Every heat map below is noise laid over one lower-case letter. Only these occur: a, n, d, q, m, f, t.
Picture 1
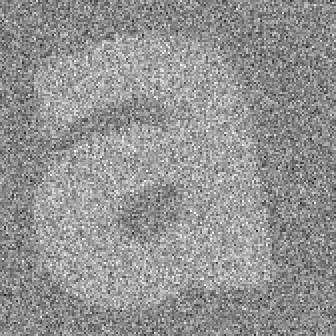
a
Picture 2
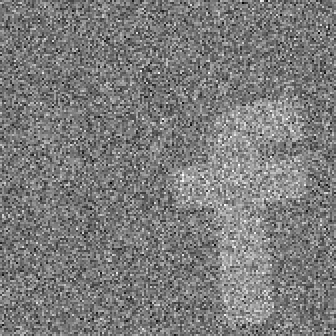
f
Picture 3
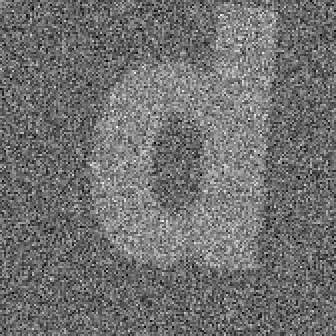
d
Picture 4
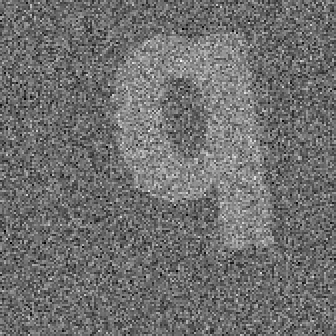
q
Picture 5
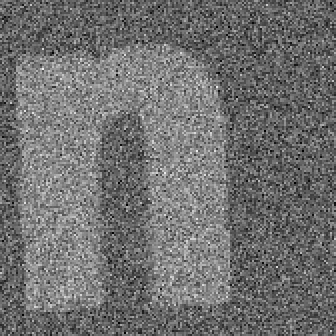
n
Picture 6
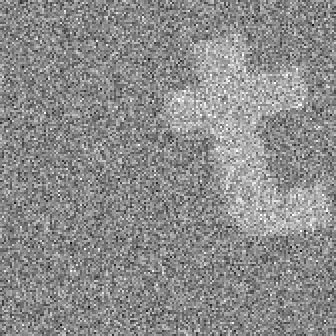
t
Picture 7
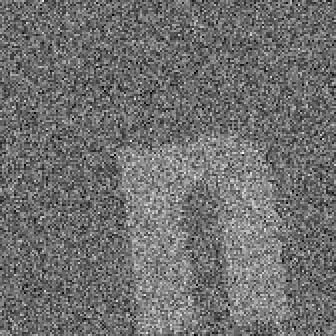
n
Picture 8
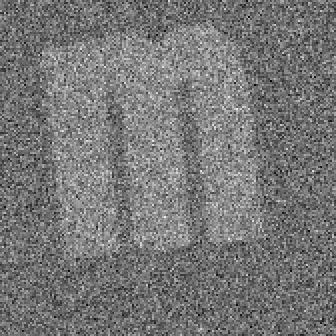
m
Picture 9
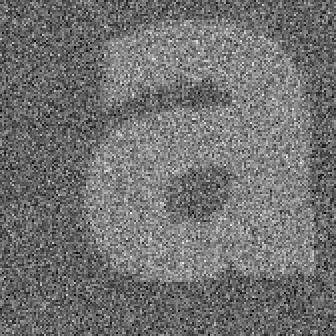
a
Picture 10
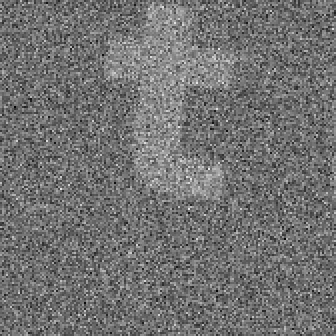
t
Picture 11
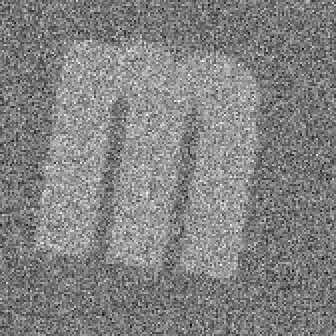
m
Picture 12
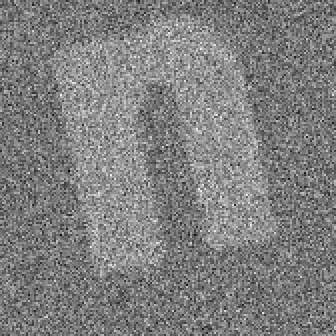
n
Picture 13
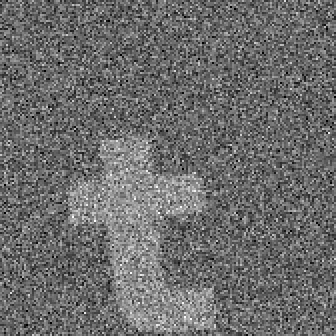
t
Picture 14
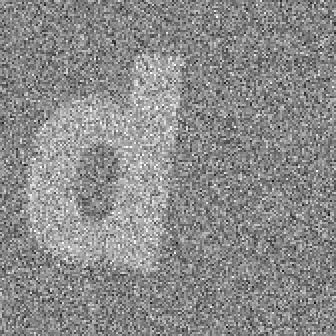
d
